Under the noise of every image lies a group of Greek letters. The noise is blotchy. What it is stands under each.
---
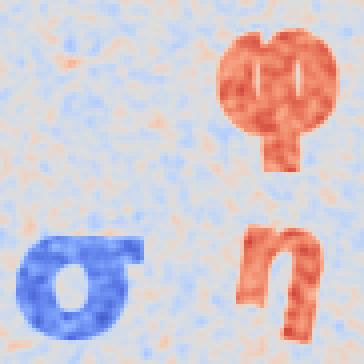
top right: red phi; bottom left: blue sigma; bottom right: red eta
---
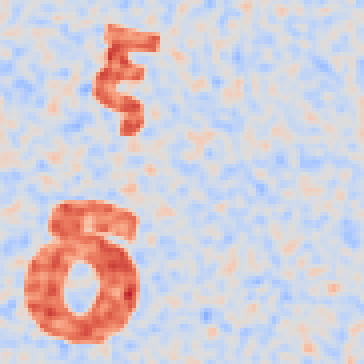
top left: red xi; bottom left: red delta
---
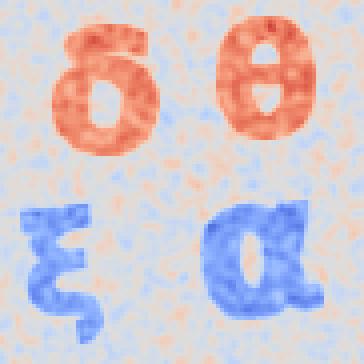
top left: red delta; top right: red theta; bottom left: blue xi; bottom right: blue alpha
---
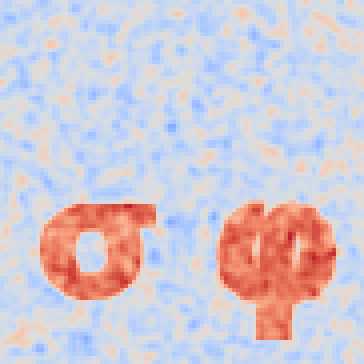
bottom left: red sigma; bottom right: red phi
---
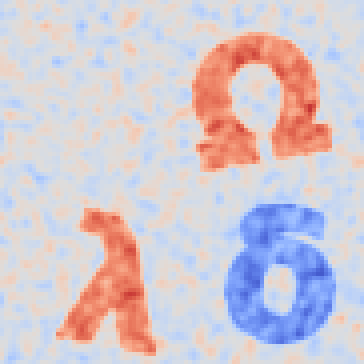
top right: red omega; bottom left: red lambda; bottom right: blue delta
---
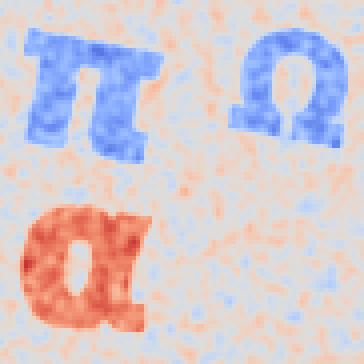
top left: blue pi; top right: blue omega; bottom left: red alpha
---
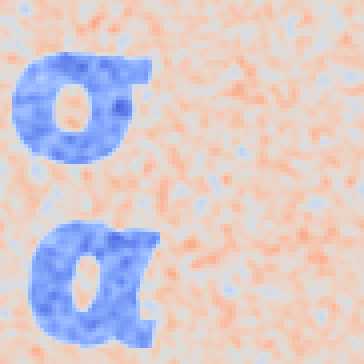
top left: blue sigma; bottom left: blue alpha
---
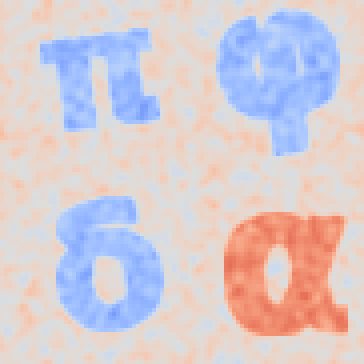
top left: blue pi; top right: blue phi; bottom left: blue delta; bottom right: red alpha
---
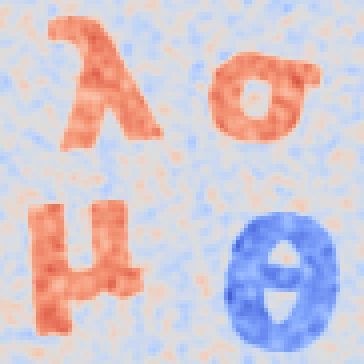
top left: red lambda; top right: red sigma; bottom left: red mu; bottom right: blue theta
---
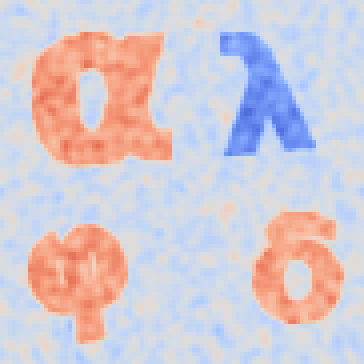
top left: red alpha; top right: blue lambda; bottom left: red phi; bottom right: red delta
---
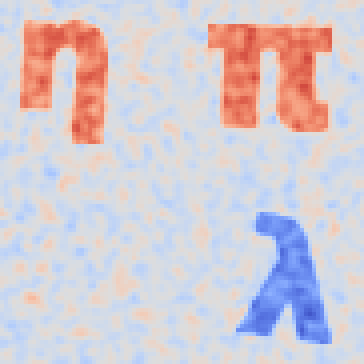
top left: red eta; top right: red pi; bottom right: blue lambda
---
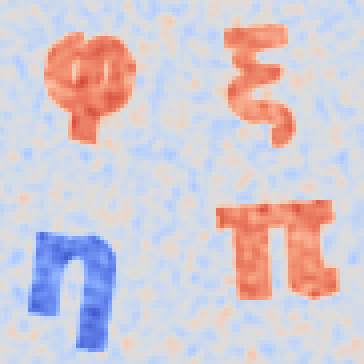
top left: red phi; top right: red xi; bottom left: blue eta; bottom right: red pi
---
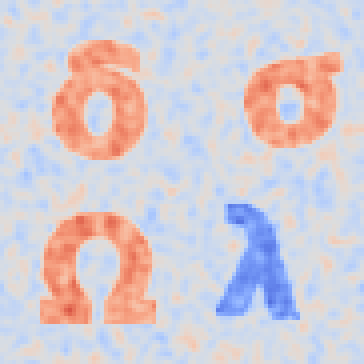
top left: red delta; top right: red sigma; bottom left: red omega; bottom right: blue lambda
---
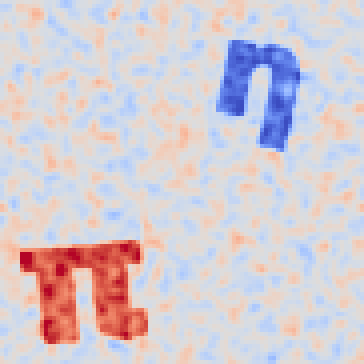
top right: blue eta; bottom left: red pi
